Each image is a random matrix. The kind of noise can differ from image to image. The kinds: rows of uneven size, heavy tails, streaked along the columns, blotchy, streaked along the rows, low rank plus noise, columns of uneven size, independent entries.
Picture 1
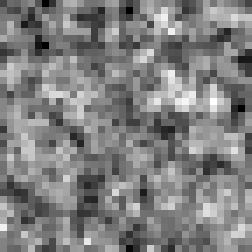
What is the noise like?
blotchy
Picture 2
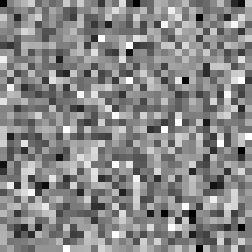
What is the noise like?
independent entries
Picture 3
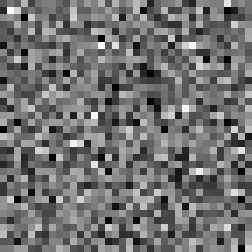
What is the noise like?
independent entries
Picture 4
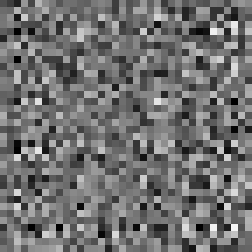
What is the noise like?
low rank plus noise
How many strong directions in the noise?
two
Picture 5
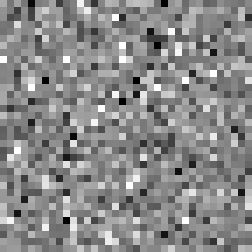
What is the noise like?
heavy tails
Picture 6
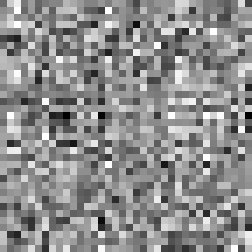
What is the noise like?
low rank plus noise
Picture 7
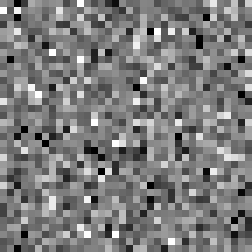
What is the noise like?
heavy tails
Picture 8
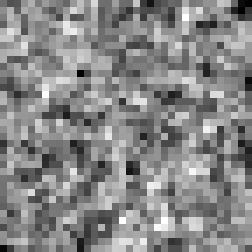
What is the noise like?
blotchy
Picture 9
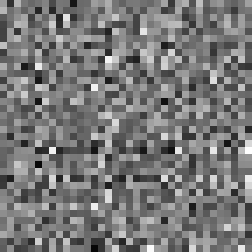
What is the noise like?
low rank plus noise
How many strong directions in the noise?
five to eight
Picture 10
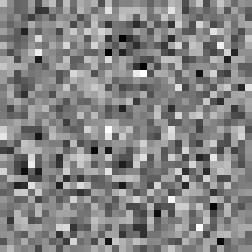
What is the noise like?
low rank plus noise
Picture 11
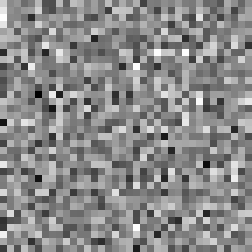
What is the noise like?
low rank plus noise
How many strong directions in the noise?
five to eight
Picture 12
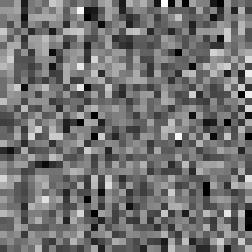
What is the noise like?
low rank plus noise
